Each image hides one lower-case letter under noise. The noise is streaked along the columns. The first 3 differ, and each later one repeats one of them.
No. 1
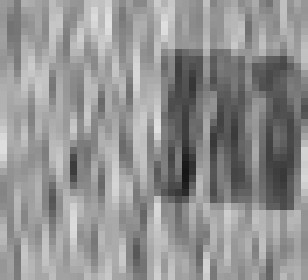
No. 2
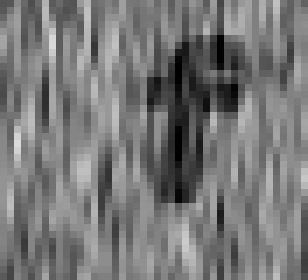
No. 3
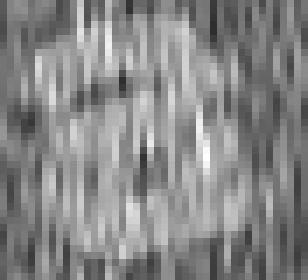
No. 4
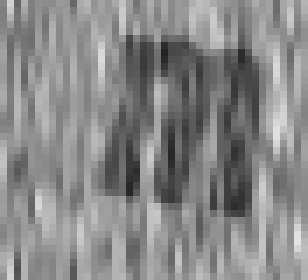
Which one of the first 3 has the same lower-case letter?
1
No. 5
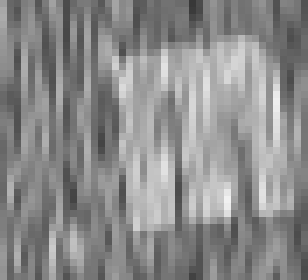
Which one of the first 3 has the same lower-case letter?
1
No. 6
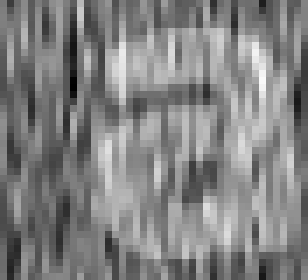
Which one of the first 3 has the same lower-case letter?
3
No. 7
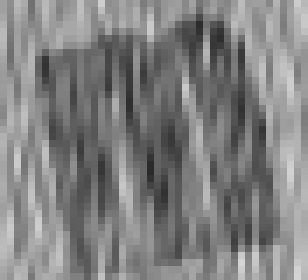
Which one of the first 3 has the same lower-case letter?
1
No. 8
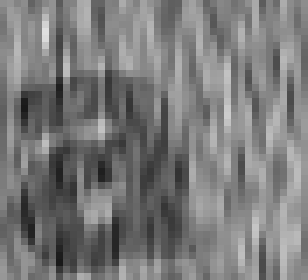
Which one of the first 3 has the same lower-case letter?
3
